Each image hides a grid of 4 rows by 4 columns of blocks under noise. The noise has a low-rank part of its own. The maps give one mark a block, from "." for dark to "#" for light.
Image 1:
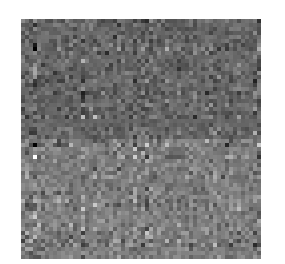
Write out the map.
. . . .
. . . .
# # # #
# # # #
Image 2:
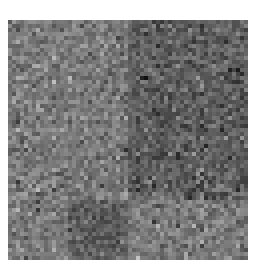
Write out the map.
# # . .
# # . .
# # . .
# . # #
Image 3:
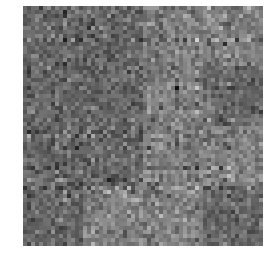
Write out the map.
. . # #
. . # .
. . # #
. # # .
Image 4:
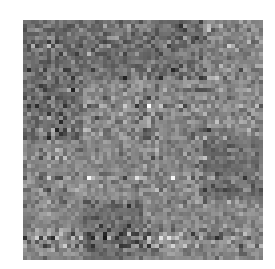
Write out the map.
. . . #
. # # #
# # # .
# . # #
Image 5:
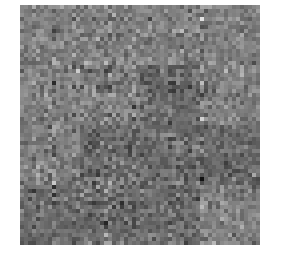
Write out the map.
# # # #
# # . #
# . . .
. . . #
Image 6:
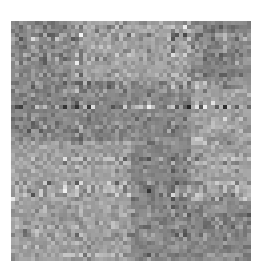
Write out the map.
. # # .
. . . #
# # . #
# # . .
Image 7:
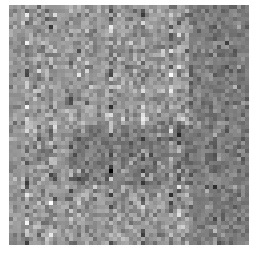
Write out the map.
# # # .
# # # .
# . . .
# # # .
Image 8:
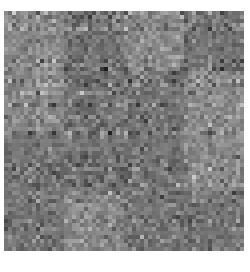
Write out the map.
# . # .
# . . #
. . . #
. # . .
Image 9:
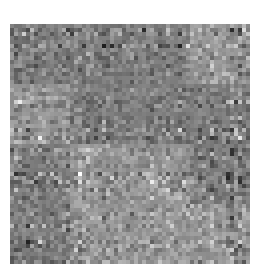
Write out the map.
. . . #
# . . .
. # # .
. # # #
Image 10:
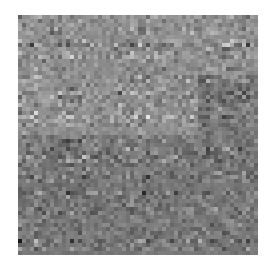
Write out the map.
# # # #
# # # .
. . . .
. . . .
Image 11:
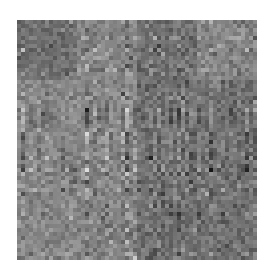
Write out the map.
. # . #
# # . .
# # . .
# # . .
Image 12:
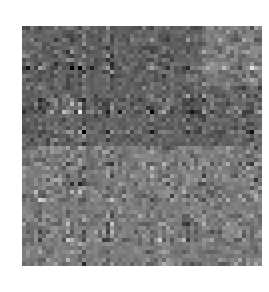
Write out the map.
. . . #
. . . .
# # # #
# # # #
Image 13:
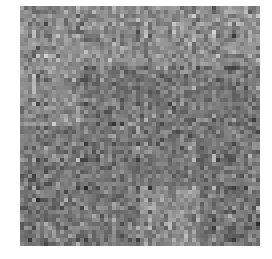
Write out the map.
# # # #
# . . .
. . . .
. . # .
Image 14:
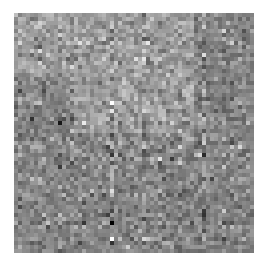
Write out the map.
# # # .
. # # .
. . . .
. . . .
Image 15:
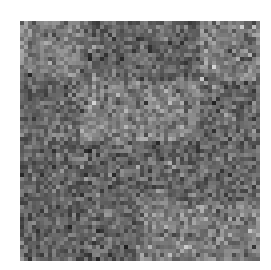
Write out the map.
# . . #
. # # .
. . . .
. . # #
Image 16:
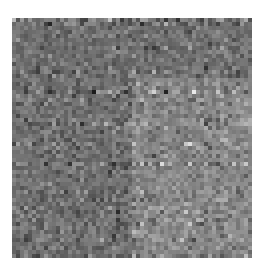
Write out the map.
. . . .
. . # #
. . # #
. . # #
